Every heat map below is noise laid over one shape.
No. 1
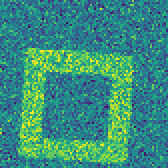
light square frame
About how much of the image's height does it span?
two thirds
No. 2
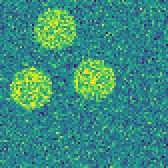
light three dots
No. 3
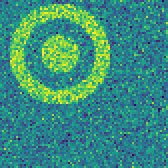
light bullseye
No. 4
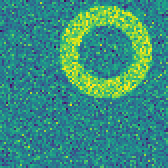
light ring
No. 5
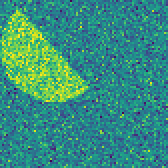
light half disc
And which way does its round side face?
down and left
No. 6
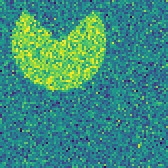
light disc with a wedge cut out
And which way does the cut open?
up
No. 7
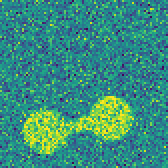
light dumbbell
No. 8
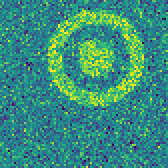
light bullseye
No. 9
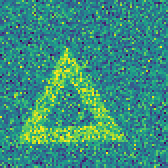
light triangle frame
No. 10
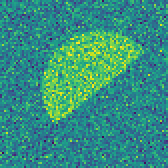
light half disc
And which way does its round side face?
up and left
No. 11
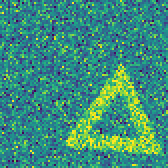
light triangle frame
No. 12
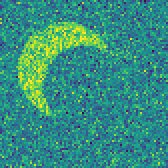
light crescent
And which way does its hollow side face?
down and right
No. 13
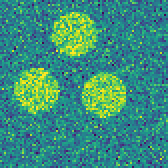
light three dots
